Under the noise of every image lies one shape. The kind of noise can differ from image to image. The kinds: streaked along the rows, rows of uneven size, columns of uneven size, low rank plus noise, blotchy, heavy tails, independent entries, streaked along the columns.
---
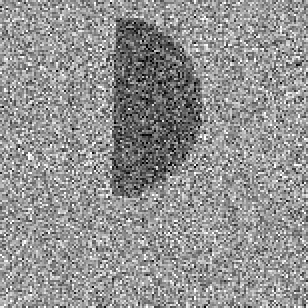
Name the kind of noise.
low rank plus noise
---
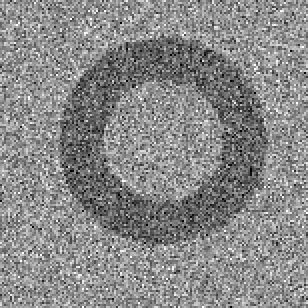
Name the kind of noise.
independent entries
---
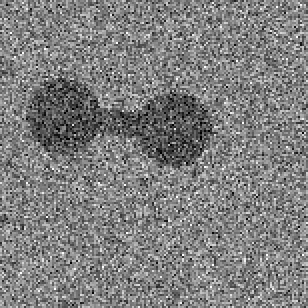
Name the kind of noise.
independent entries
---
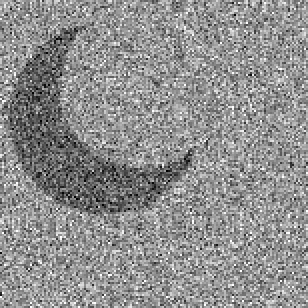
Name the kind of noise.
low rank plus noise
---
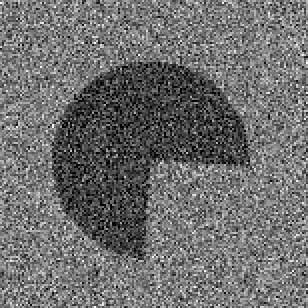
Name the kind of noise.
low rank plus noise
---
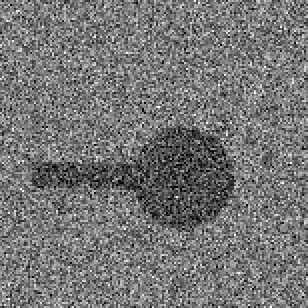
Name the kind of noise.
independent entries
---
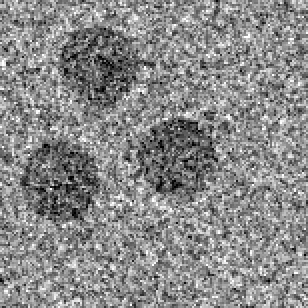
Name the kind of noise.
blotchy
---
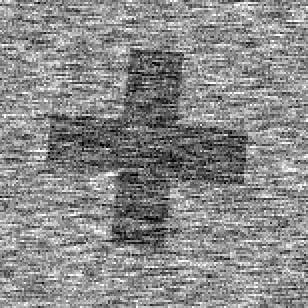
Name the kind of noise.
streaked along the rows
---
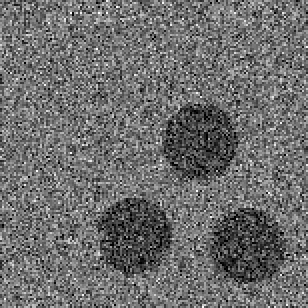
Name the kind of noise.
low rank plus noise
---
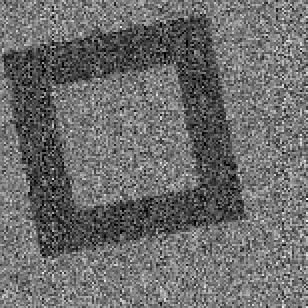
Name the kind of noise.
columns of uneven size
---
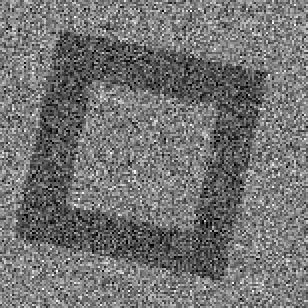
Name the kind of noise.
low rank plus noise
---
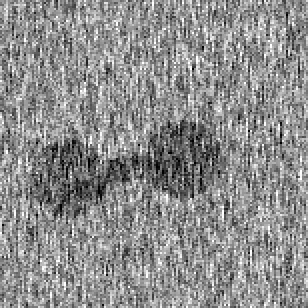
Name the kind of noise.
streaked along the columns
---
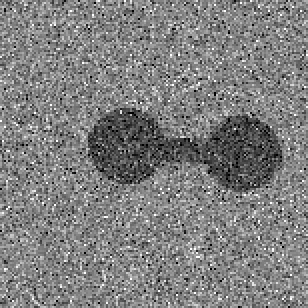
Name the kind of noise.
heavy tails
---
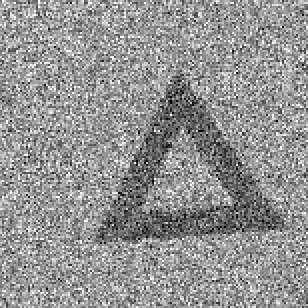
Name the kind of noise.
low rank plus noise
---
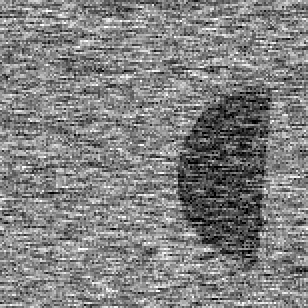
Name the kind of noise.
streaked along the rows
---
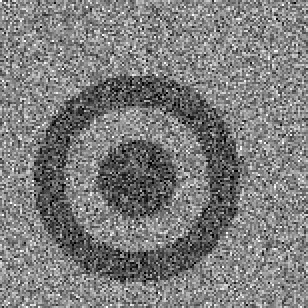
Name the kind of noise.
independent entries
